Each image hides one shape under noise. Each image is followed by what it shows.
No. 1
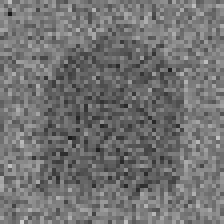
ghost
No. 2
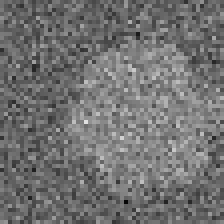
flower
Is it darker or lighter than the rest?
lighter
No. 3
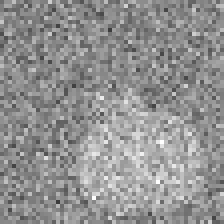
apple
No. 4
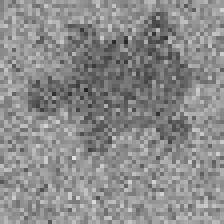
turtle
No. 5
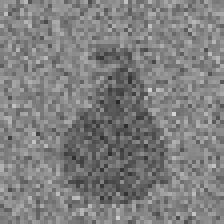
pear
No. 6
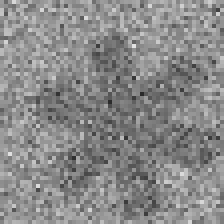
asterisk
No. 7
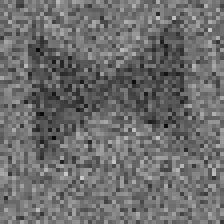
bow tie
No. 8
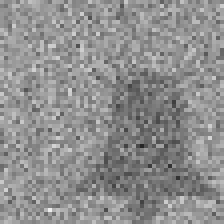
bell
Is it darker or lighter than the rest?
darker
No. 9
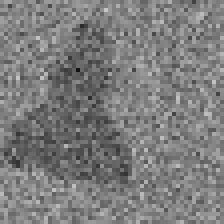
chess pawn
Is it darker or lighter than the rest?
darker
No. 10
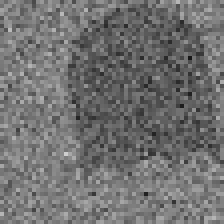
ghost
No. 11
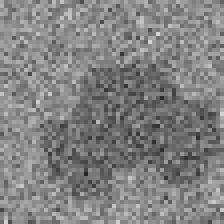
car
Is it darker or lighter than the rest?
darker
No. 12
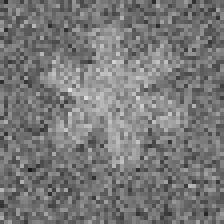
asterisk
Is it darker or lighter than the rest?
lighter
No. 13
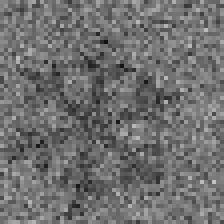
snowflake
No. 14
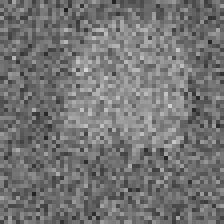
ghost
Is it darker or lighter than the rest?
lighter
